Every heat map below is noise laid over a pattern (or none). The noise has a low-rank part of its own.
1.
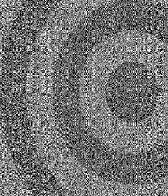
rings round one point
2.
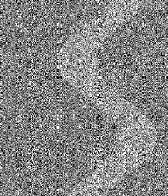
a wavy band
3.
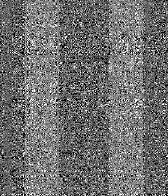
vertical stripes
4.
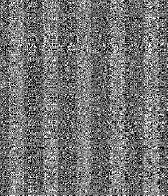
vertical stripes
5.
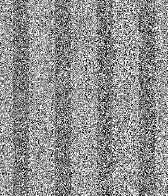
vertical stripes
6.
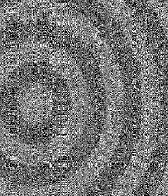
rings round one point
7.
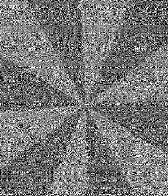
spokes from one point
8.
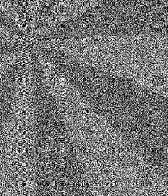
spokes from one point
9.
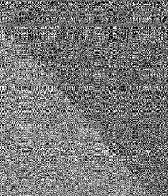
a sharp edge
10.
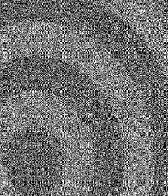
rings round one point
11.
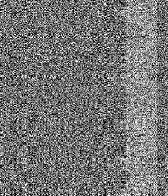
one vertical stripe
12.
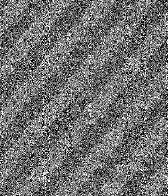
diagonal stripes
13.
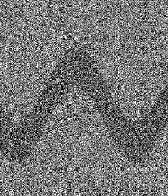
a wavy band
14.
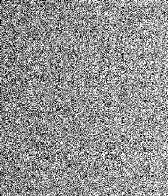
a smooth slope
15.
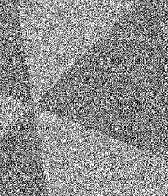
spokes from one point
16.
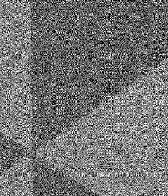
spokes from one point
